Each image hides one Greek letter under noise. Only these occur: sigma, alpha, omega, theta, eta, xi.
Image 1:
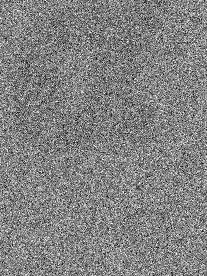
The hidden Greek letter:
alpha
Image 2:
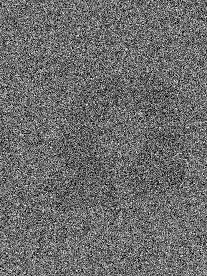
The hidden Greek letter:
omega
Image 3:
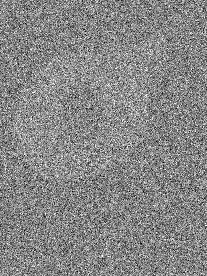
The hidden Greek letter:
sigma
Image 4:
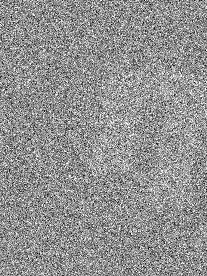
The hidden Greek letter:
eta
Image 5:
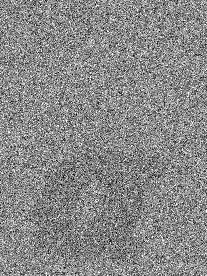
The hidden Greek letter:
alpha
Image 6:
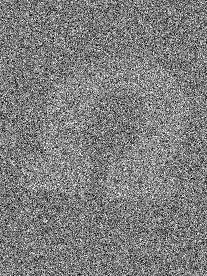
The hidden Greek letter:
omega
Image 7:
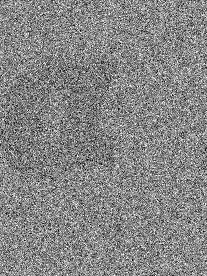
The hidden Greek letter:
alpha
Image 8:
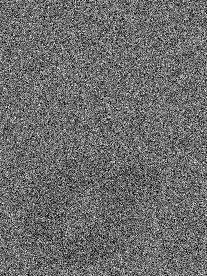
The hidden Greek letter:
sigma
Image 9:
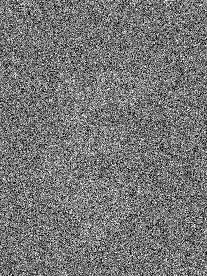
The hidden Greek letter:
xi
